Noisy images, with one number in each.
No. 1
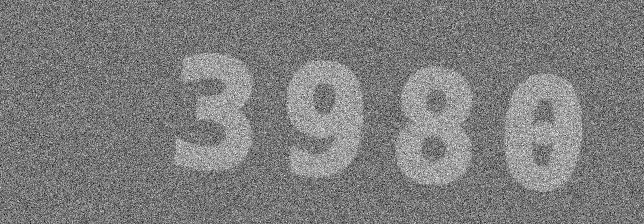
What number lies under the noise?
3980
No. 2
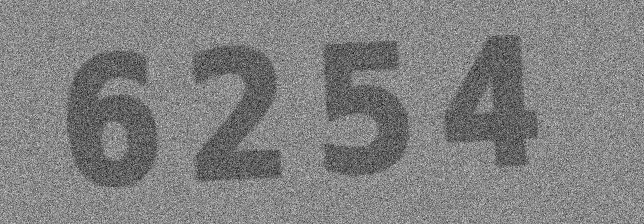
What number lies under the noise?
6254
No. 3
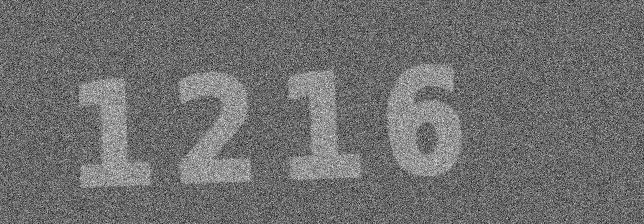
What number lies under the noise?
1216
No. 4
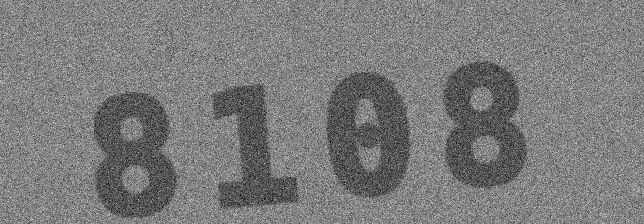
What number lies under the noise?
8108
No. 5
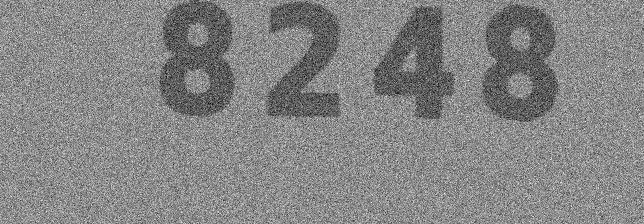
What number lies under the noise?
8248
